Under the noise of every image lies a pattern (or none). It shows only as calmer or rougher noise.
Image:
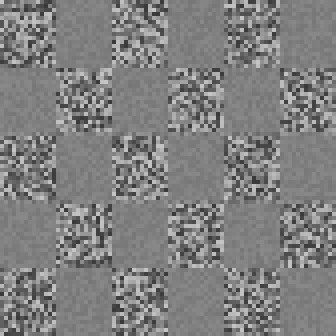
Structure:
a checkerboard
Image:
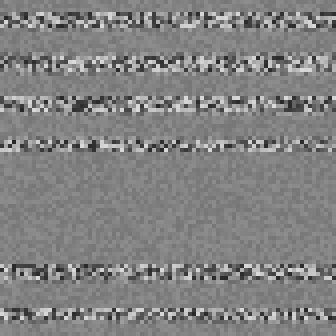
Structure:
bands of rows
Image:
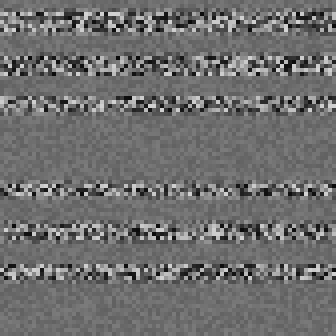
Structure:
bands of rows
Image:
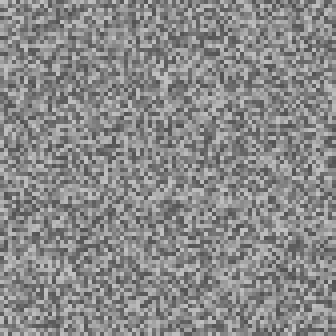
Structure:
only noise
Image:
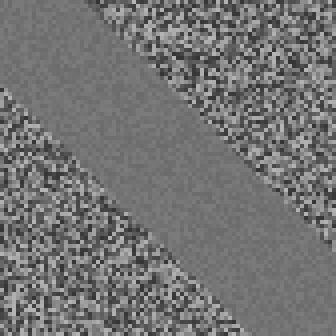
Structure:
a diagonal band
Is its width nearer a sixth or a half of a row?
a half
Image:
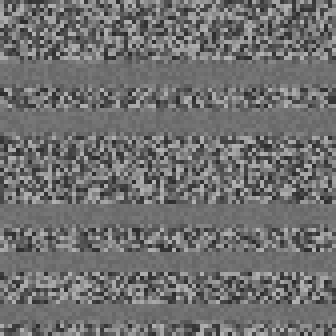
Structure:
bands of rows
